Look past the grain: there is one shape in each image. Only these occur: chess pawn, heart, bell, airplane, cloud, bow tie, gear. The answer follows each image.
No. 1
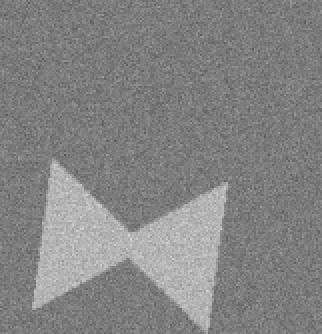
light bow tie
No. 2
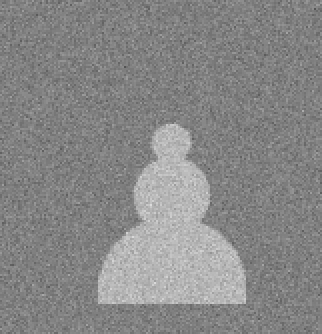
light chess pawn
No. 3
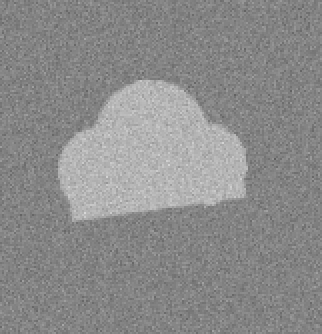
light cloud
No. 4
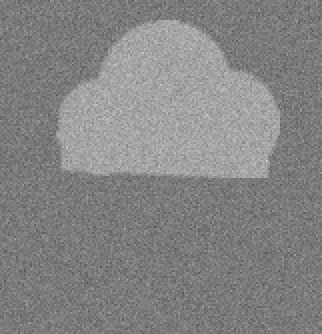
light cloud
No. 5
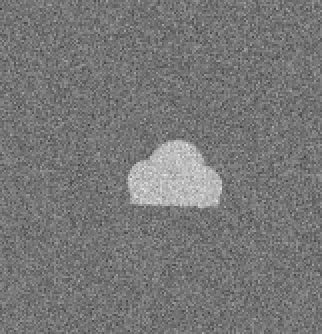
light cloud, centre
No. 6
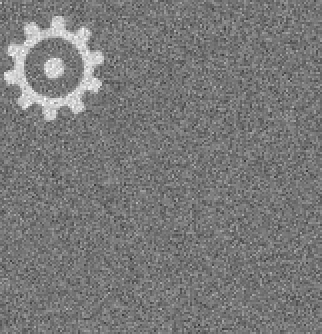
light gear, top left
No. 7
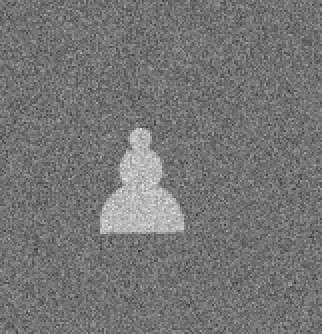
light chess pawn, centre
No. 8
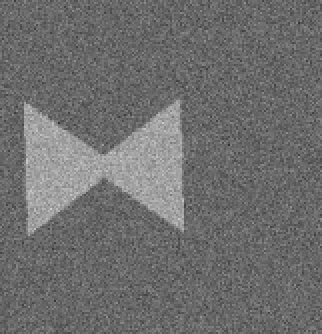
light bow tie
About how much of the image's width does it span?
half
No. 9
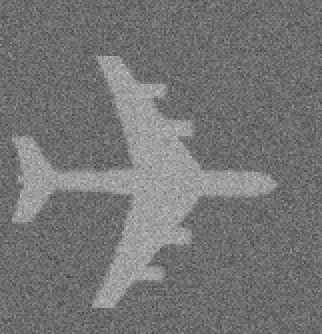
light airplane
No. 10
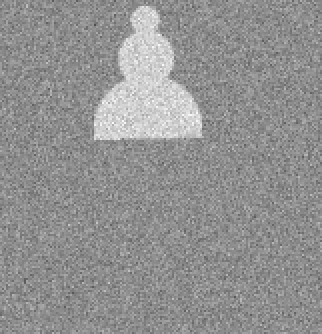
light chess pawn, top middle
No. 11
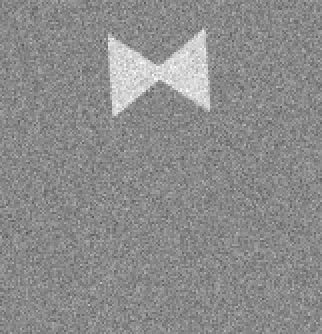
light bow tie, top middle
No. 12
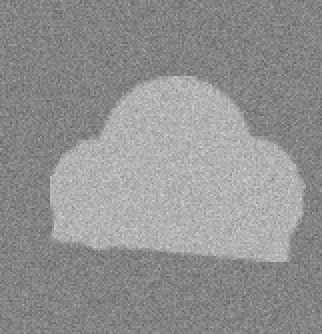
light cloud
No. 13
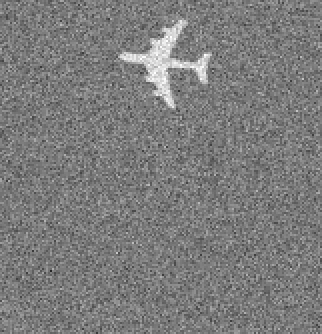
light airplane, top middle
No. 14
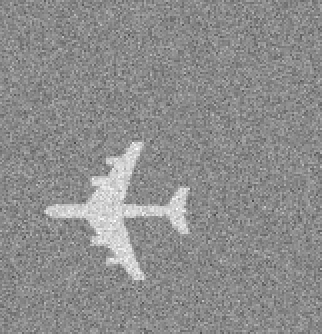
light airplane
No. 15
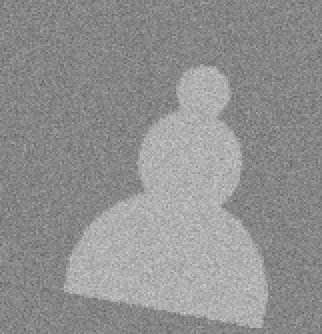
light chess pawn
